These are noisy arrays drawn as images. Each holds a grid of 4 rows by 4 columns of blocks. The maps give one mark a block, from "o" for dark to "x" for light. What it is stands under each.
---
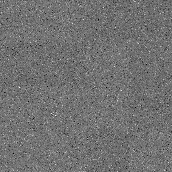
x x o o
o o x o
x x x o
x x o x
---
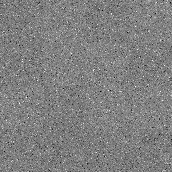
o x o x
o x x o
x o x x
o o o o
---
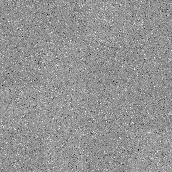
o o x o
o x o o
x x o o
o x o x
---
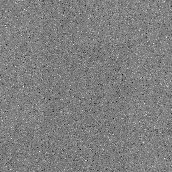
x o x x
x o o x
x o o x
o o o x
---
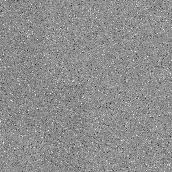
o x x x
o x x x
o o x x
x o x x
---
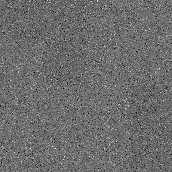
o o x x
x o x x
x x x o
x x x o
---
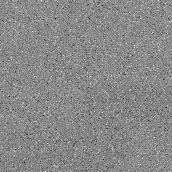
x x x x
x x x x
x x o o
o o o x
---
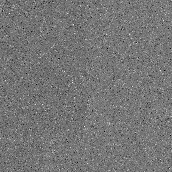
o o x x
o o x x
o o x x
o x x x
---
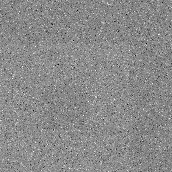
o o o o
x x x o
x o x o
x x x o
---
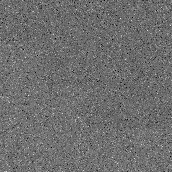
o o o o
x o o o
x x o o
x x x x
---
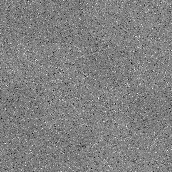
o o x x
x x o x
o x x o
o o x x
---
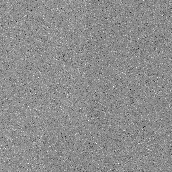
x x o o
x x o o
x x o o
x o o o
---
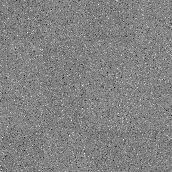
o x o x
x o x x
x o x x
o x o o
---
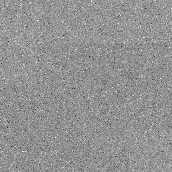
x x x x
x o o o
o o o o
o o o x
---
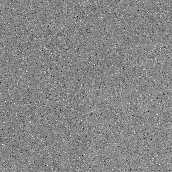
o o o o
o o o x
o o x x
o o x x
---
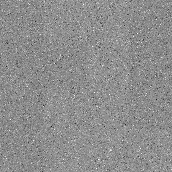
o x x o
o o x o
o x x o
o x x x
